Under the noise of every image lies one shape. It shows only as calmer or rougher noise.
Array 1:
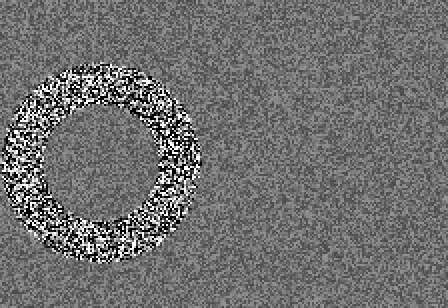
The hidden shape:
ring
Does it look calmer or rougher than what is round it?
rougher
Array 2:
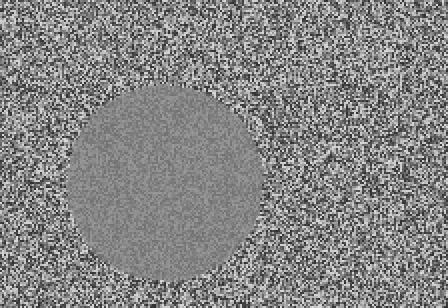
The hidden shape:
disc
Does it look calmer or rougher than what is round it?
calmer
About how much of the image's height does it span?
two thirds
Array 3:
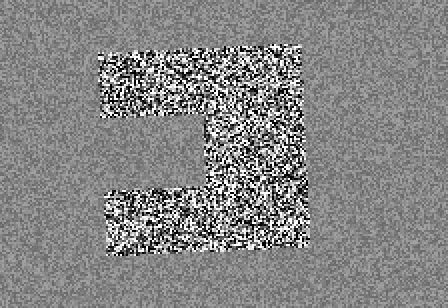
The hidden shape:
square with a notch
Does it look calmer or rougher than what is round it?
rougher
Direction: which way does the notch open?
left
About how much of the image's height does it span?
two thirds
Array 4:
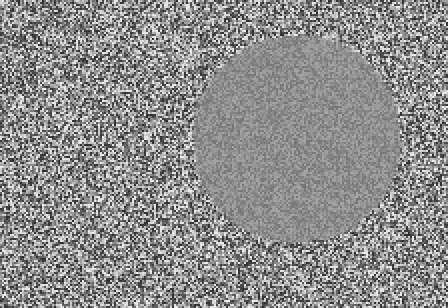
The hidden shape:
disc
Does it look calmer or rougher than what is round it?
calmer
